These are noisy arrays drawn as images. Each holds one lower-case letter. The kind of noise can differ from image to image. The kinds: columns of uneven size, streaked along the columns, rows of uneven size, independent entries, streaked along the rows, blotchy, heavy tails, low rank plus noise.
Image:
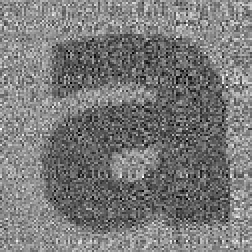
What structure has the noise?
low rank plus noise
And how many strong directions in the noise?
two
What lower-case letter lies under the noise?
a
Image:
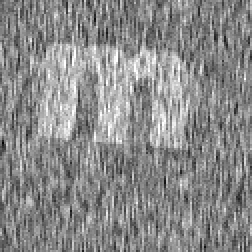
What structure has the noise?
streaked along the columns
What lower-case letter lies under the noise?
m
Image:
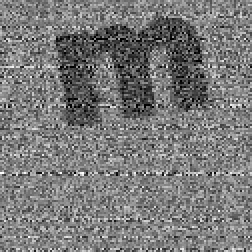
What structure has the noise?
rows of uneven size
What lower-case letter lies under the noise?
m
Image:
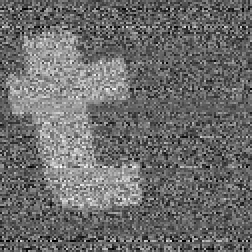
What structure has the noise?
rows of uneven size
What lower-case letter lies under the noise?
t
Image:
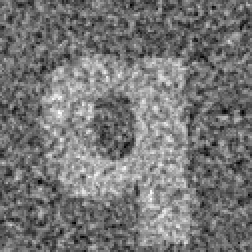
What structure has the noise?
blotchy
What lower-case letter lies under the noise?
q
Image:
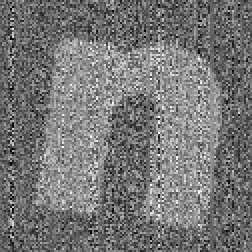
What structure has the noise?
columns of uneven size
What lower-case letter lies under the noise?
n
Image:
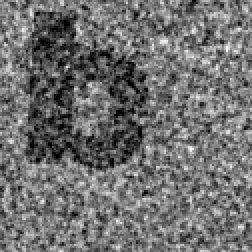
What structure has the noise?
blotchy
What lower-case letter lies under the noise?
b
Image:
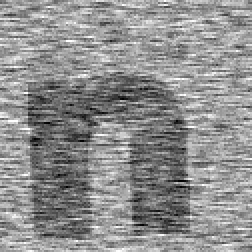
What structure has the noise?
streaked along the rows
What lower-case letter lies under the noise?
n
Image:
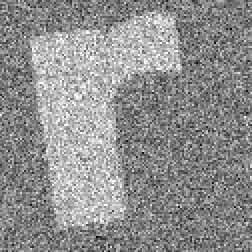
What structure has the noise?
independent entries
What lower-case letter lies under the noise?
r
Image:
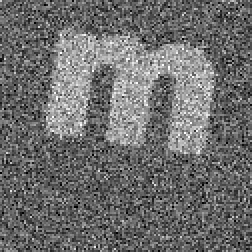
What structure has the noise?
independent entries
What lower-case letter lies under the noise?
m
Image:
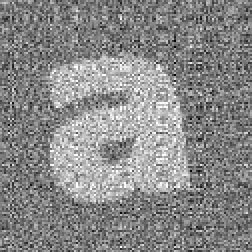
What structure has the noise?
low rank plus noise
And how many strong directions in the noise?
two
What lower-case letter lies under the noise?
a
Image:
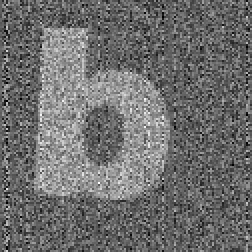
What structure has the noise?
columns of uneven size
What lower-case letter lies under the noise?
b
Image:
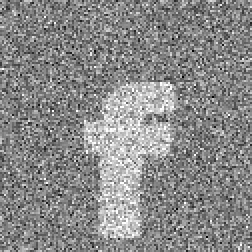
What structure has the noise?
independent entries
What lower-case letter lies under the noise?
f
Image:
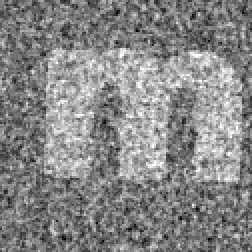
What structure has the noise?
blotchy
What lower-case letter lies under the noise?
m
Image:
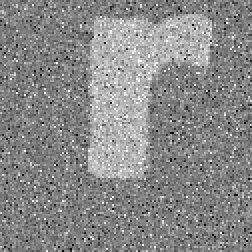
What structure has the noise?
heavy tails
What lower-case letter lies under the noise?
r
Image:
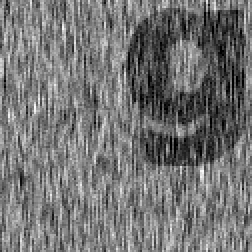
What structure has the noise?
streaked along the columns
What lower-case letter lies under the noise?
g
